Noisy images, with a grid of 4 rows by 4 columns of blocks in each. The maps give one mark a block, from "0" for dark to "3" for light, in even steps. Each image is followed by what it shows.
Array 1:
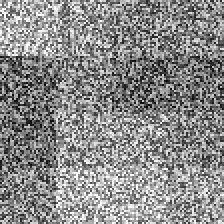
3 2 1 1
0 1 0 0
0 2 2 1
1 3 3 2
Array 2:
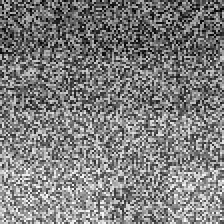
0 0 0 0
1 1 1 1
2 2 2 2
3 3 2 3
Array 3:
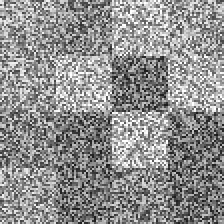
2 1 3 2
2 3 0 3
1 0 3 0
2 0 1 0
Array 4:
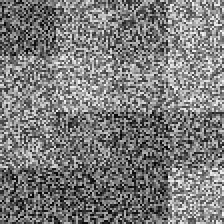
0 2 1 3
2 3 2 3
2 1 0 1
0 0 0 3
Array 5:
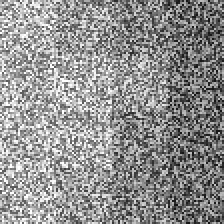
3 2 1 0
3 3 2 0
3 3 1 0
3 2 1 0
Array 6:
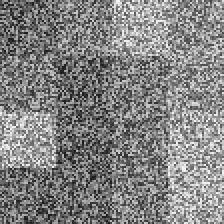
0 1 3 2
1 0 1 2
3 0 1 3
0 0 1 3
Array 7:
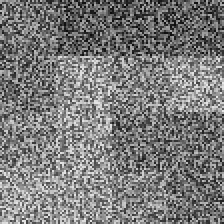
1 0 0 0
1 3 2 3
2 3 1 1
3 3 2 1
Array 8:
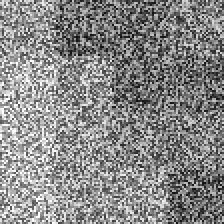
2 0 0 1
3 2 0 0
3 2 1 1
3 2 2 0
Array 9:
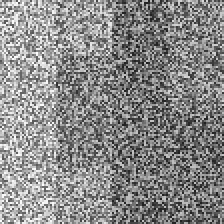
3 2 0 1
3 1 0 1
3 1 0 0
3 2 0 0
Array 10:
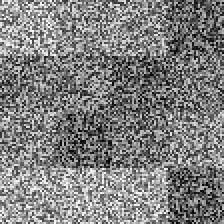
3 2 2 0
1 1 0 1
2 0 1 2
3 3 3 0
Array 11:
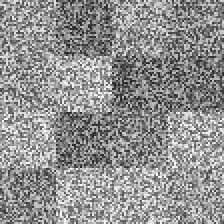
2 0 2 1
2 3 0 0
3 0 1 3
1 3 3 2
